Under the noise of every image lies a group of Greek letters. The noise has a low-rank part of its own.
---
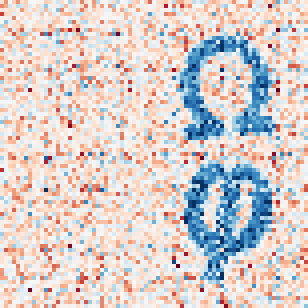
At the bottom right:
phi
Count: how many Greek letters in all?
2
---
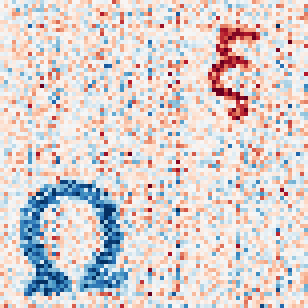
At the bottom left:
omega
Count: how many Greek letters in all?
2
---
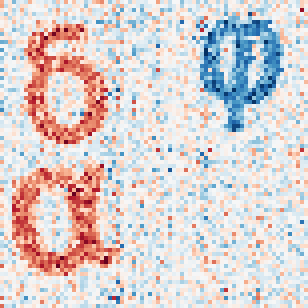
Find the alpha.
bottom left
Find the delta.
top left
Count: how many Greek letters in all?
3
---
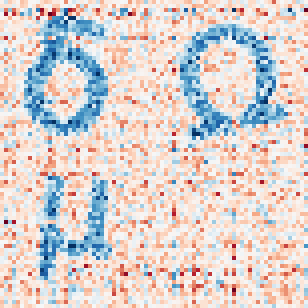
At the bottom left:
mu
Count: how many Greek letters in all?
3
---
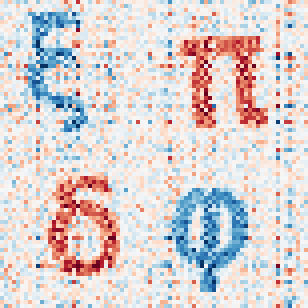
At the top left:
xi
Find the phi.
bottom right
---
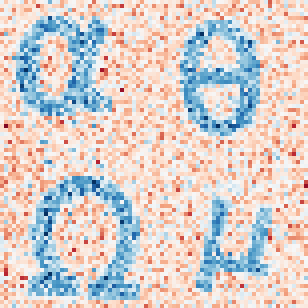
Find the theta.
top right
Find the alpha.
top left
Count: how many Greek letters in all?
4
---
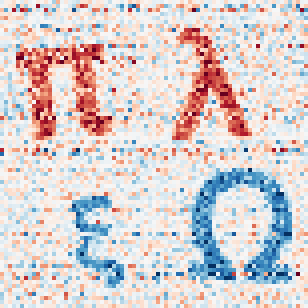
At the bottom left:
xi
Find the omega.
bottom right
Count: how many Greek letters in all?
4
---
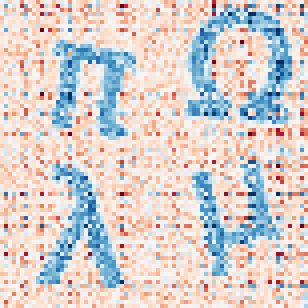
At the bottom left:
lambda
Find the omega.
top right
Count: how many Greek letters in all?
4
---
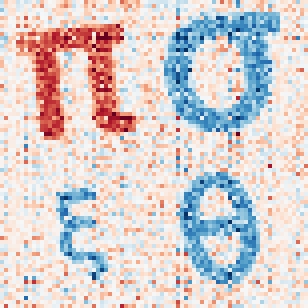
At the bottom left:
xi
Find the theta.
bottom right
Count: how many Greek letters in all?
4
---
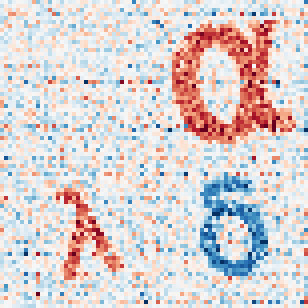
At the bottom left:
lambda
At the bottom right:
delta
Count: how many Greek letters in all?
3
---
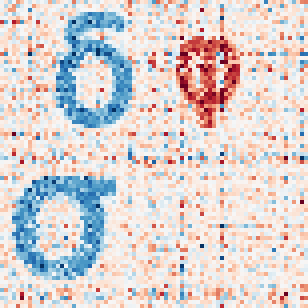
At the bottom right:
nothing
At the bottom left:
sigma
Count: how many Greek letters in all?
3
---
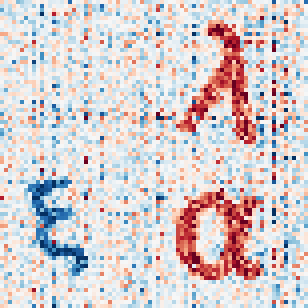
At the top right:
lambda
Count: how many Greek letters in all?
3
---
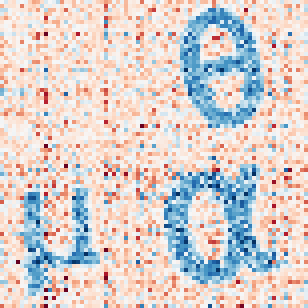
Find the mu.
bottom left
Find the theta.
top right
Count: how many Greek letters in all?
3
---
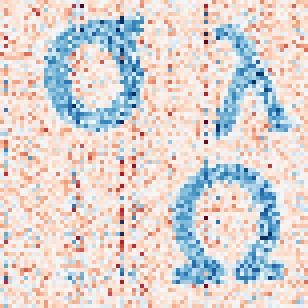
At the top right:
lambda
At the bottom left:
nothing
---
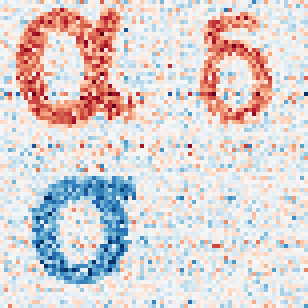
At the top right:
delta
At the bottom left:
sigma
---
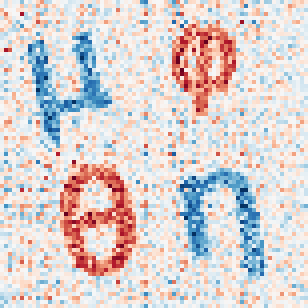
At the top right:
phi
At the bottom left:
theta
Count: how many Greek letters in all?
4
